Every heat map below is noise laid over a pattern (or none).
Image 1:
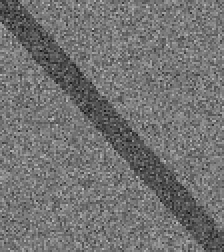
a diagonal band
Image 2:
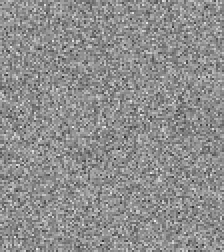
only noise
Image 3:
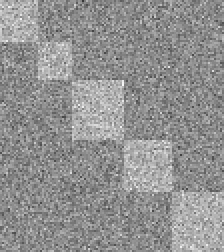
blocks along the diagonal
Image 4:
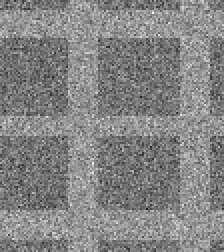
bands of rows crossing bands of columns
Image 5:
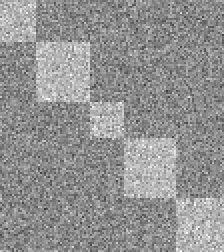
blocks along the diagonal
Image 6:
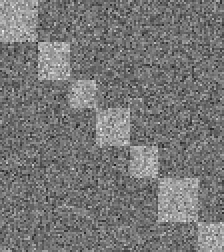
blocks along the diagonal
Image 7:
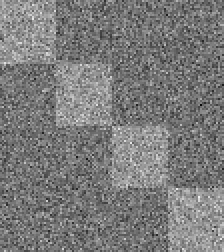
blocks along the diagonal
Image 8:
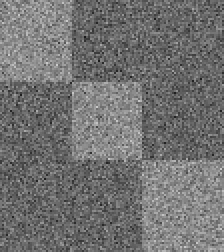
blocks along the diagonal
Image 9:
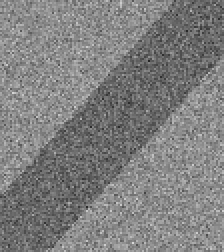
a diagonal band
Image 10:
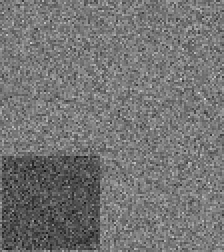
one block
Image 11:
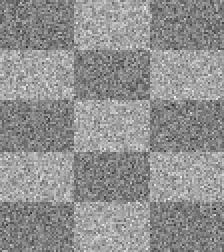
a checkerboard
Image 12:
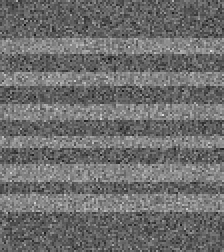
bands of rows
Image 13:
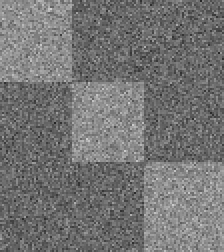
blocks along the diagonal
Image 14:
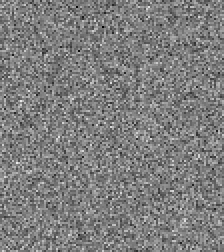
only noise
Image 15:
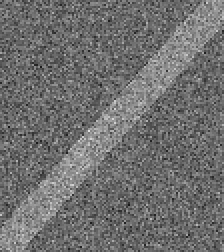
a diagonal band
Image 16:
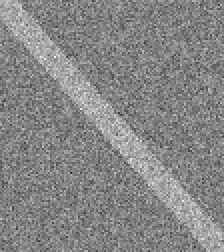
a diagonal band
